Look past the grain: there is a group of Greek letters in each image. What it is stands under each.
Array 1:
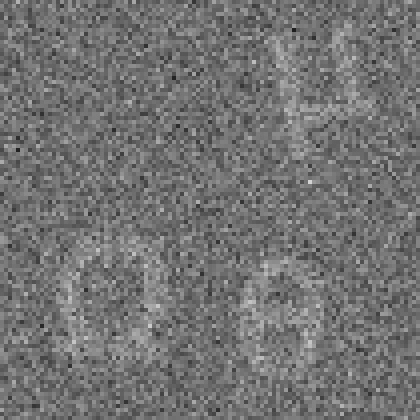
top right: mu; bottom left: omega; bottom right: theta
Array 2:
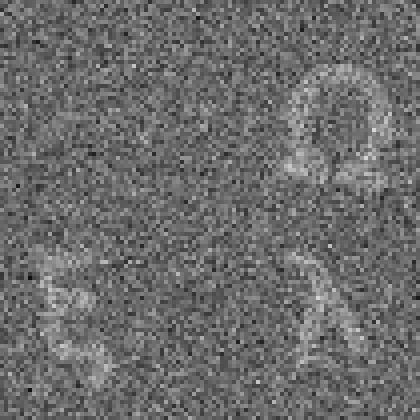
top right: omega; bottom left: xi; bottom right: lambda
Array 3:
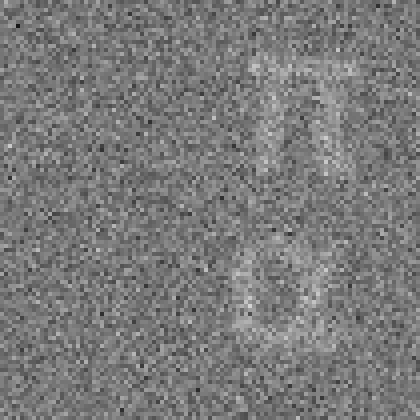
top right: pi; bottom right: alpha
